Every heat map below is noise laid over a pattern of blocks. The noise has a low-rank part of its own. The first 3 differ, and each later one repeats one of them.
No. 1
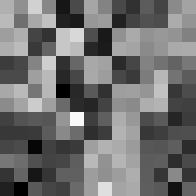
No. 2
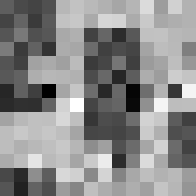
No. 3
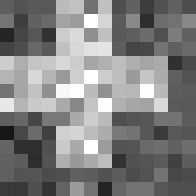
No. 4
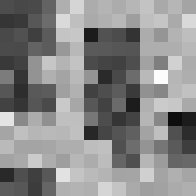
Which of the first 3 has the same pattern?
2
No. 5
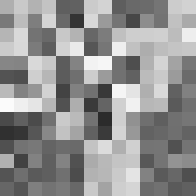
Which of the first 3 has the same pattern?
1
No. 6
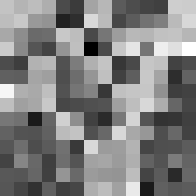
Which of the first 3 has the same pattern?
1
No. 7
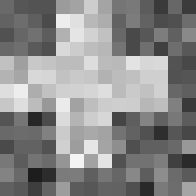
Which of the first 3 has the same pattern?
3
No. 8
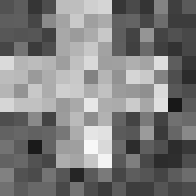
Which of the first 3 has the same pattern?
3
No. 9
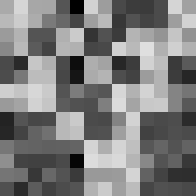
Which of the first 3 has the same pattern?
1
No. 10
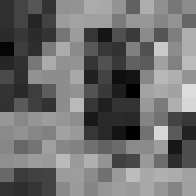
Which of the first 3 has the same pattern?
2
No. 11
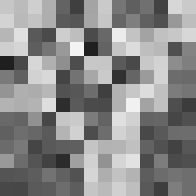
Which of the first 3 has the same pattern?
1
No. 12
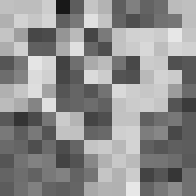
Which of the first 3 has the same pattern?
1
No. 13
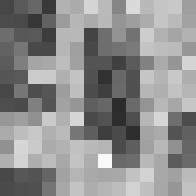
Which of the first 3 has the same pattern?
2
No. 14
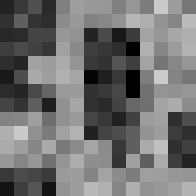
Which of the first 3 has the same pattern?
2
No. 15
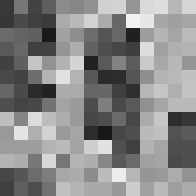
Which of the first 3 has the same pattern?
2
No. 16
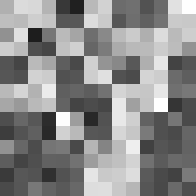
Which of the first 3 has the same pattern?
1
